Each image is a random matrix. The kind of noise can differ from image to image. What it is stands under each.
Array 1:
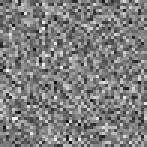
low rank plus noise
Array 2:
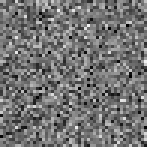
low rank plus noise
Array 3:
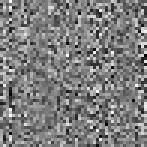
columns of uneven size
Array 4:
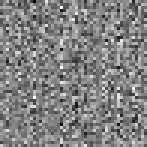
columns of uneven size
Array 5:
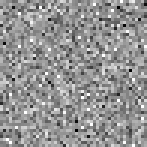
heavy tails
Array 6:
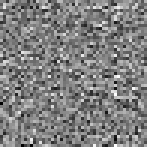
low rank plus noise
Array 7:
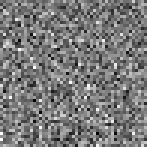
low rank plus noise
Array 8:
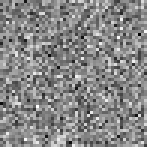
independent entries
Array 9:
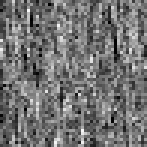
streaked along the columns
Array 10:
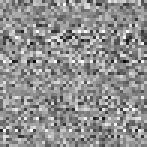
rows of uneven size
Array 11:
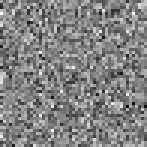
low rank plus noise
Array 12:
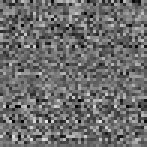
rows of uneven size
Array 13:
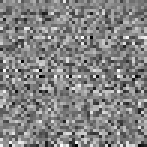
rows of uneven size
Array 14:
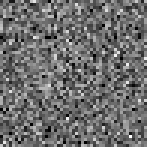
low rank plus noise
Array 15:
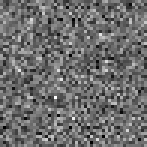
low rank plus noise
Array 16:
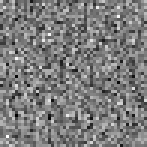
low rank plus noise
